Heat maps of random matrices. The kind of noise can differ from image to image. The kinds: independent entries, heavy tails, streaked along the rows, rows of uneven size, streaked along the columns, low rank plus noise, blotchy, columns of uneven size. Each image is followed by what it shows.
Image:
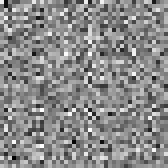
low rank plus noise
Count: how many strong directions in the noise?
one
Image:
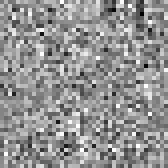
low rank plus noise
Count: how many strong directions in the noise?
five to eight
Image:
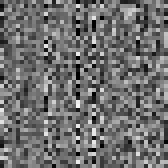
columns of uneven size
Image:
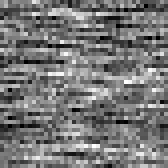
streaked along the rows
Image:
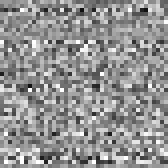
rows of uneven size
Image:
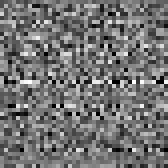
rows of uneven size
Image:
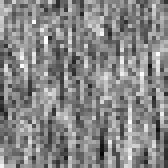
streaked along the columns
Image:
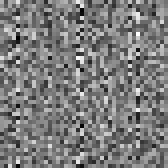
columns of uneven size
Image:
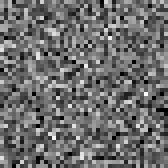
independent entries
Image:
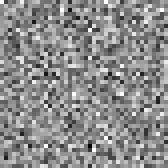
low rank plus noise
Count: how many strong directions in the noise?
five to eight
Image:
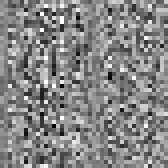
columns of uneven size
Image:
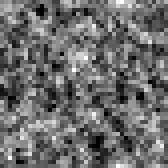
blotchy
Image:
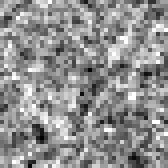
blotchy
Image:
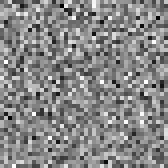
independent entries
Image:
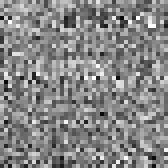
low rank plus noise
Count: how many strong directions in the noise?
three or four
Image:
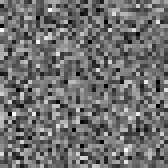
low rank plus noise
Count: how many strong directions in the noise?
five to eight
